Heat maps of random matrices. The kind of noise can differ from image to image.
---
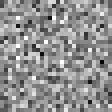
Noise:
independent entries
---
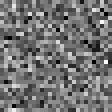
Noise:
independent entries
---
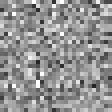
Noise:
low rank plus noise
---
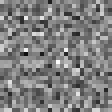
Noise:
low rank plus noise
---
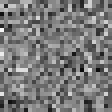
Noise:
low rank plus noise
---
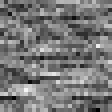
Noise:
streaked along the rows
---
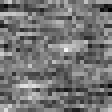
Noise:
streaked along the rows
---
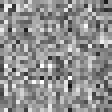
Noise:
low rank plus noise
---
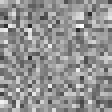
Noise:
low rank plus noise
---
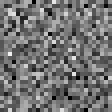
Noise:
low rank plus noise
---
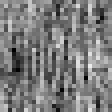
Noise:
streaked along the columns
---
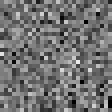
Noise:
low rank plus noise
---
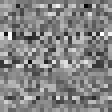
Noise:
rows of uneven size
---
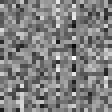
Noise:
columns of uneven size
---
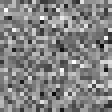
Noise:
low rank plus noise
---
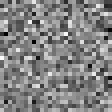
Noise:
low rank plus noise
